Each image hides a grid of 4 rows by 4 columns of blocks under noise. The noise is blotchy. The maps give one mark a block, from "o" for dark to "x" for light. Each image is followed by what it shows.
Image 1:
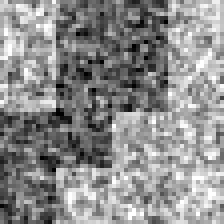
x o o x
x o o x
o o x x
o x x x
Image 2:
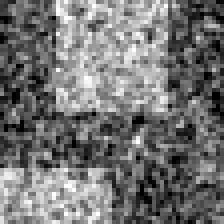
o x x o
o x x o
o o o o
x x o o
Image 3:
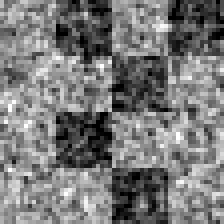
x o x o
x x o x
x o x x
x x o x
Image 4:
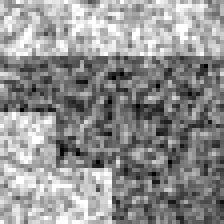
x x x x
o o o o
x o o o
x x o o
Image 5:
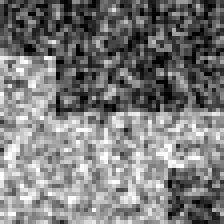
o o o o
x o o o
x x x x
x x x o
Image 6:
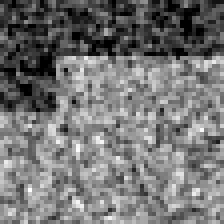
o o o o
o x x x
x x x x
x x x x
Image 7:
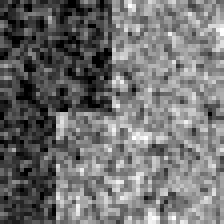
o o x x
o o x x
o x x x
o x x x
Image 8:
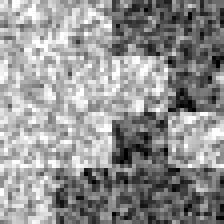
x x o o
x x x o
x x o x
x o o o
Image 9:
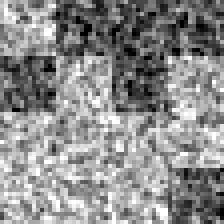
x o o o
o x o x
x x x x
x x x o
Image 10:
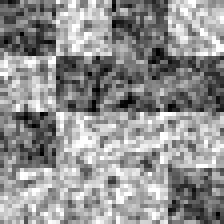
o x o x
x o o o
o x x x
x x x o
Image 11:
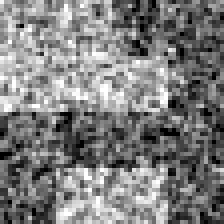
x x o o
x x x o
o o o o
o x x o
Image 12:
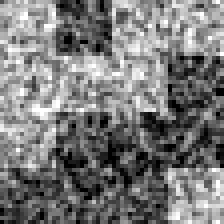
x o x x
x x x o
x o o o
o o o x
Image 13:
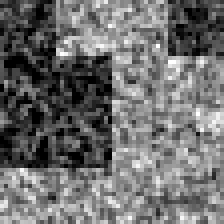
o x x o
o o x x
o o x x
x x x x
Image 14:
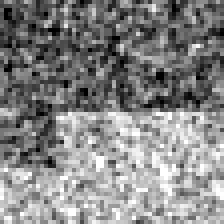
o o o o
o o o o
o x x x
x x x x
